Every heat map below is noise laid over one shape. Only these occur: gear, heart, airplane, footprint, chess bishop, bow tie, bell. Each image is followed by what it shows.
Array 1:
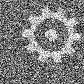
light gear
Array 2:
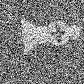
light chess bishop
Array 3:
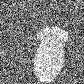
light footprint
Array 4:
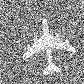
light airplane
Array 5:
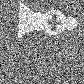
light chess bishop
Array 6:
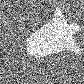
light bell
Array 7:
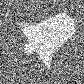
light bell
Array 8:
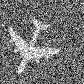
light airplane
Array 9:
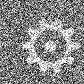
light gear
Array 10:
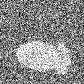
light footprint
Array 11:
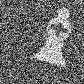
light chess bishop
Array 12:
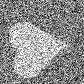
light heart
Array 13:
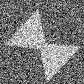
light bow tie
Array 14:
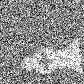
light chess bishop
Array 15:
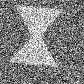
light bow tie
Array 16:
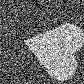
light heart
